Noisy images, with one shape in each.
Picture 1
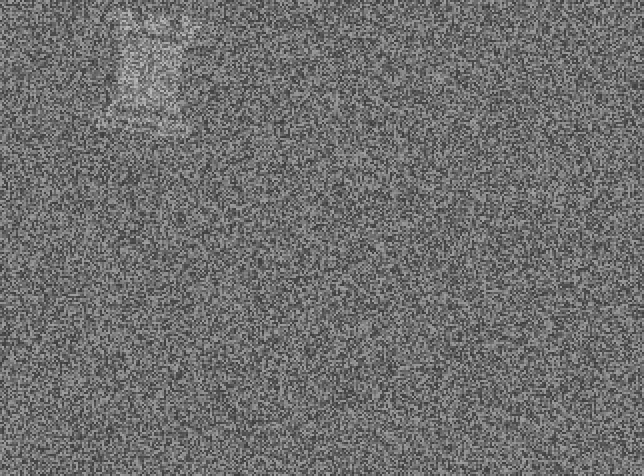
chess rook
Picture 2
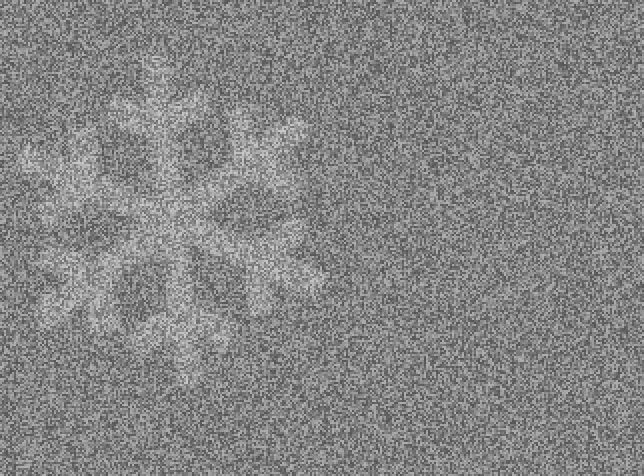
snowflake
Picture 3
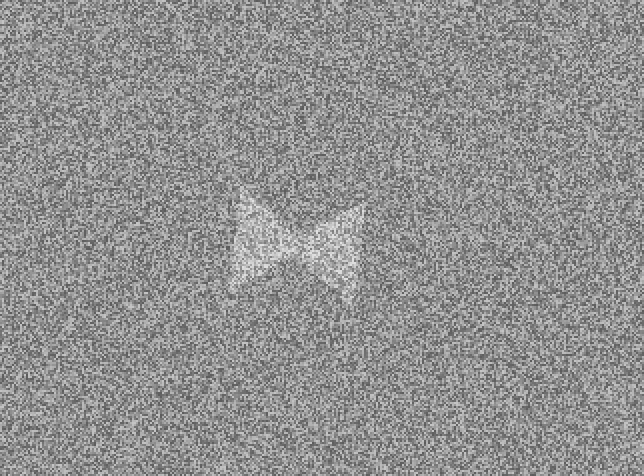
bow tie
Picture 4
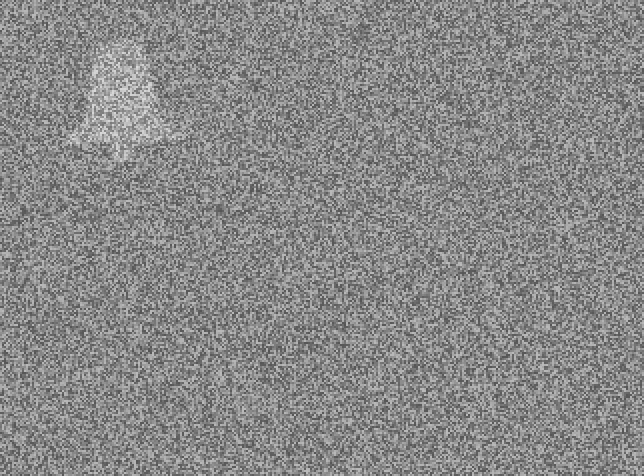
bell
